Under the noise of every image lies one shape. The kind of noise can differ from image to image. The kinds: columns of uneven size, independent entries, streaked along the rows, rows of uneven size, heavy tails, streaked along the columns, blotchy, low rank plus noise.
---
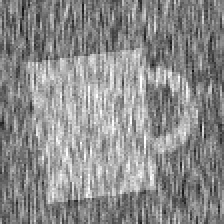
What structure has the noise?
streaked along the columns
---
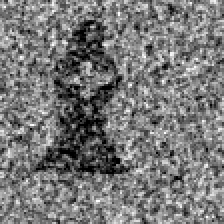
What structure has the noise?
blotchy
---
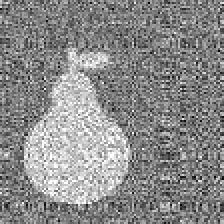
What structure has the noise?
low rank plus noise
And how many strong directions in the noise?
one
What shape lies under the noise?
pear
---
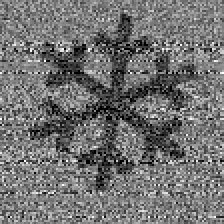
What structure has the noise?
rows of uneven size
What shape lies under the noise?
snowflake
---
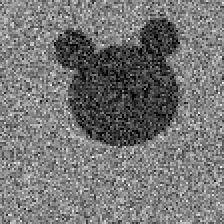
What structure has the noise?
independent entries
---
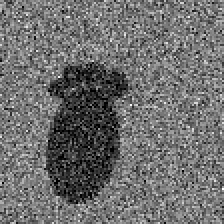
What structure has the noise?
independent entries
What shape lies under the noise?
footprint
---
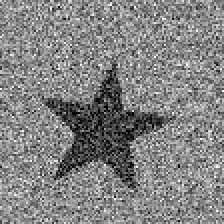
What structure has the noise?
low rank plus noise
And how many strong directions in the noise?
five to eight
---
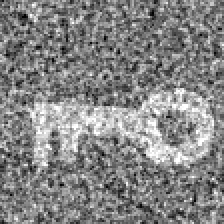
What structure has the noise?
blotchy
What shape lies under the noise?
key
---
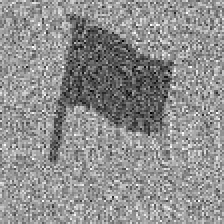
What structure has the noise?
low rank plus noise
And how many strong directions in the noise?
three or four
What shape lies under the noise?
flag
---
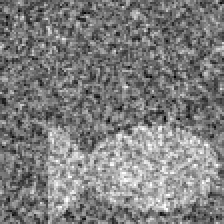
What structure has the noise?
blotchy
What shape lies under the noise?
fish
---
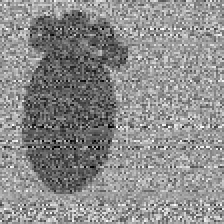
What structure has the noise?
rows of uneven size
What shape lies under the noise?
footprint
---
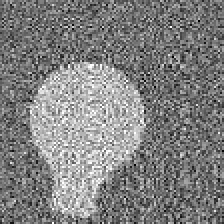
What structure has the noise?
low rank plus noise
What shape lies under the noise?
light bulb
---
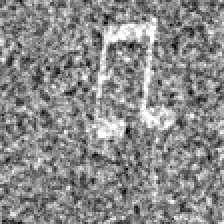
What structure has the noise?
blotchy
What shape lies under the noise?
pair of musical notes
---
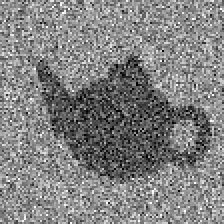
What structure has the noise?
independent entries
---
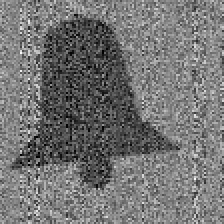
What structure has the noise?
columns of uneven size
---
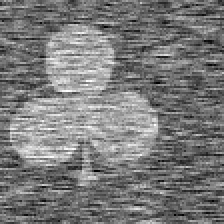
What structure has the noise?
streaked along the rows
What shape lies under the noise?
club
